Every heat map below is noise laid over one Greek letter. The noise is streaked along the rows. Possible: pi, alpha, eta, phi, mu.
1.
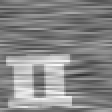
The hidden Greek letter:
pi
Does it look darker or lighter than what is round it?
lighter
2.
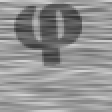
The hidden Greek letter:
phi
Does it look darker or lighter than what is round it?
darker
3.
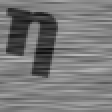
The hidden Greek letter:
eta
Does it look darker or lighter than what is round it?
darker
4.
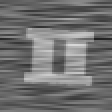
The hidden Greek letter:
pi
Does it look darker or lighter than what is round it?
lighter
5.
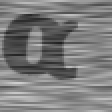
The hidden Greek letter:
alpha
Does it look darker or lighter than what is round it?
darker
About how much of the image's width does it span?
two thirds
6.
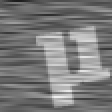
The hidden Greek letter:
mu
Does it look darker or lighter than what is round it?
lighter
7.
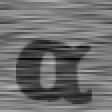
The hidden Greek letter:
alpha
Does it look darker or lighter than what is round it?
darker
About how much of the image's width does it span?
two thirds
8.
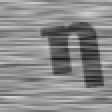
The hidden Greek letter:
eta
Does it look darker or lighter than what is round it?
darker
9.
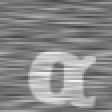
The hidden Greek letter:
alpha
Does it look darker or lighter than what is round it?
lighter
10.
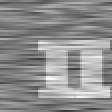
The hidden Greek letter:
pi
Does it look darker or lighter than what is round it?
lighter
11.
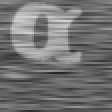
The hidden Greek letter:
alpha
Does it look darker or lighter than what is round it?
lighter
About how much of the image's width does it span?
two thirds
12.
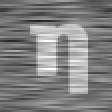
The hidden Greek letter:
eta
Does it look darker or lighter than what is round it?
lighter
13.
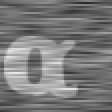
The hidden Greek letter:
alpha
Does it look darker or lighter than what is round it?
lighter
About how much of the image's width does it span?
two thirds
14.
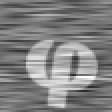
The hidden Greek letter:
phi
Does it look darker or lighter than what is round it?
lighter
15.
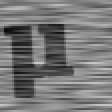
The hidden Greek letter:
mu
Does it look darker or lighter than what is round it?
darker
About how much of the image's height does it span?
two thirds
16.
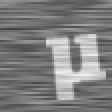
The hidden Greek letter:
mu
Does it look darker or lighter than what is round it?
lighter
